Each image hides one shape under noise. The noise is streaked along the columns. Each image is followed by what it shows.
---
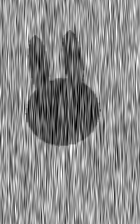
rabbit's head
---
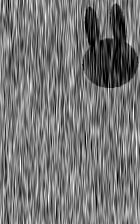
rabbit's head
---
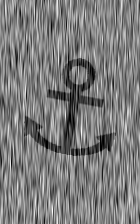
anchor
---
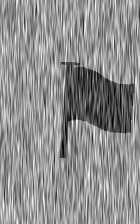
flag
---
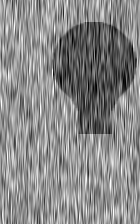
light bulb
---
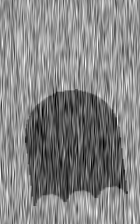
ghost
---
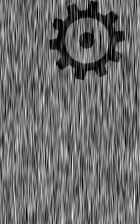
gear
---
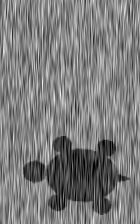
turtle
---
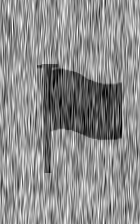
flag
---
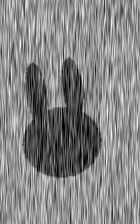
rabbit's head
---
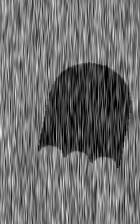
ghost
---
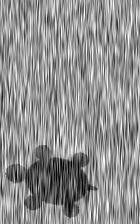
turtle
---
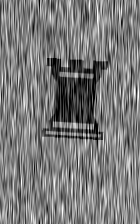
chess rook
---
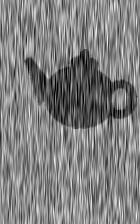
teapot
